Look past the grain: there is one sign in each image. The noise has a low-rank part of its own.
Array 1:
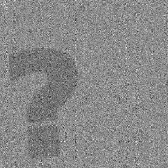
question mark
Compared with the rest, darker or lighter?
darker
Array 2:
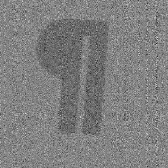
pilcrow
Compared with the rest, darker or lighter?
darker
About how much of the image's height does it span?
two thirds
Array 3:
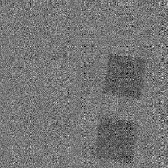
colon
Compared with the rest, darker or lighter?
darker
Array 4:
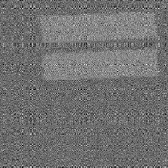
equals sign
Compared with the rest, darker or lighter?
lighter
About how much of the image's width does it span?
two thirds
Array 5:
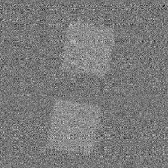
colon
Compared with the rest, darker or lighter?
lighter
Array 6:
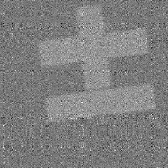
plus-minus sign
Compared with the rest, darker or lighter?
lighter
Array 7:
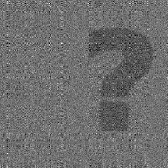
question mark
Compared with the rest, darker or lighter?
darker
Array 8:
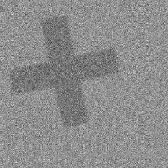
plus sign
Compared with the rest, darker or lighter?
darker
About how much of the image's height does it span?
two thirds
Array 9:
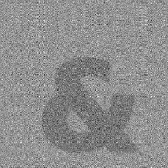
ampersand
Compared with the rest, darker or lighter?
darker
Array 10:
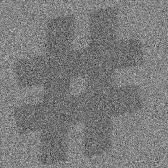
hash sign
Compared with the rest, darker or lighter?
darker
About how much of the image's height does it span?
nearly all
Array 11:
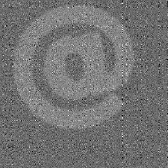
at sign
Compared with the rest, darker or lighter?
lighter
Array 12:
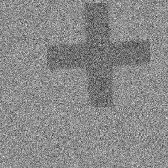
plus sign
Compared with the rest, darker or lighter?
darker
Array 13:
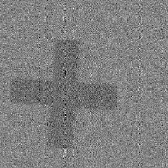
plus sign
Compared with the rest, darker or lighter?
darker
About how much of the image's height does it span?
two thirds
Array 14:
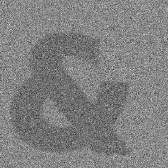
ampersand
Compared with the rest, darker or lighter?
darker
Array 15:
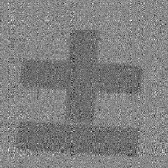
plus-minus sign
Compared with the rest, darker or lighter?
darker
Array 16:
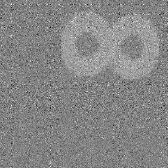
infinity sign
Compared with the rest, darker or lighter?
lighter
